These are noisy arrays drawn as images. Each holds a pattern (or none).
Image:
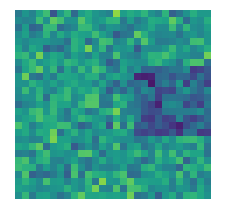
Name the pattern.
one block
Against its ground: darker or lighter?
darker
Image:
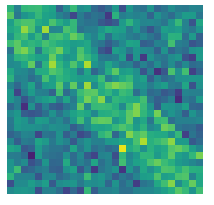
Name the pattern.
a diagonal band
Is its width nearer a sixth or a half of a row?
a half
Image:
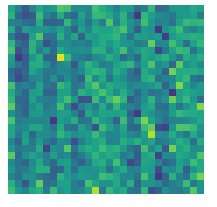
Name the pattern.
bands of columns
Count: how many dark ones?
5
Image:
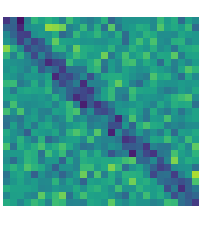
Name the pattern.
a diagonal band
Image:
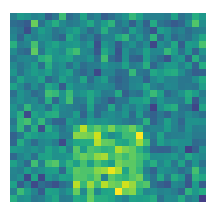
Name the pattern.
one block
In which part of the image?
bottom middle
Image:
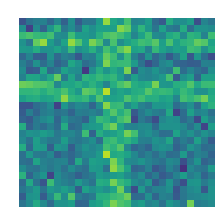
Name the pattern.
bands of rows crossing bands of columns
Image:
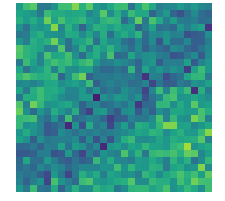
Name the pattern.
a diagonal band
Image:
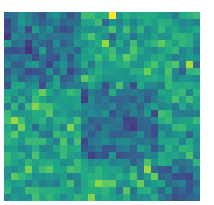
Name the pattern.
blocks along the diagonal
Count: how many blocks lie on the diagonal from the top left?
3
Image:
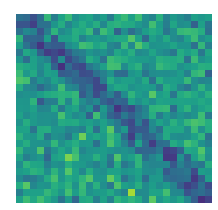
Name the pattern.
a diagonal band
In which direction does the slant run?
top left to bottom right
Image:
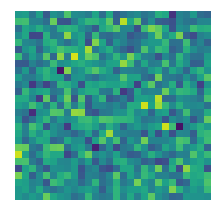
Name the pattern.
only noise
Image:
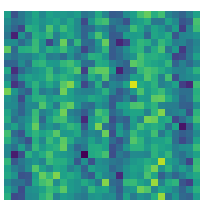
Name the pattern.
bands of columns
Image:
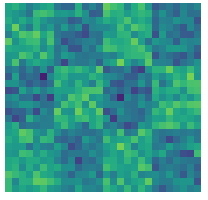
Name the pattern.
a checkerboard
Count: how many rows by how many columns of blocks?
3 by 4
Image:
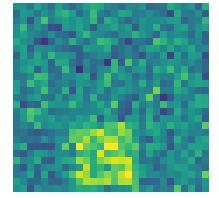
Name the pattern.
one block
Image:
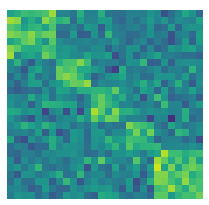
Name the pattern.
blocks along the diagonal
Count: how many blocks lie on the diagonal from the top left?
5
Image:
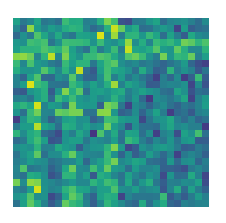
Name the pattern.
bands of rows crossing bands of columns
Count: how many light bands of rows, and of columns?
1 and 3
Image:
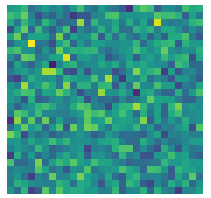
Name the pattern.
only noise
